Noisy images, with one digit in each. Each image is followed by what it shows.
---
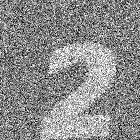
light 2
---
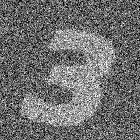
light 3
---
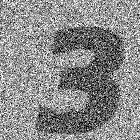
dark 3
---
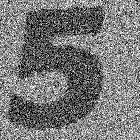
dark 5
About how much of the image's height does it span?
nearly all
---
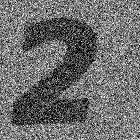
dark 2
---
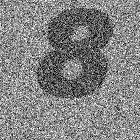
dark 8
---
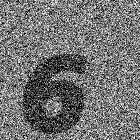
dark 6
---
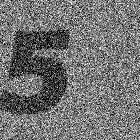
dark 5
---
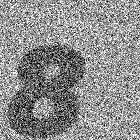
dark 8
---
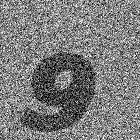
dark 9
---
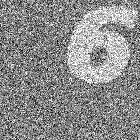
light 6
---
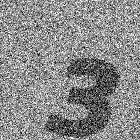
dark 3
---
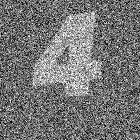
light 4
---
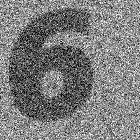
dark 6
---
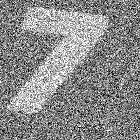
light 7
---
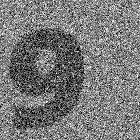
dark 9
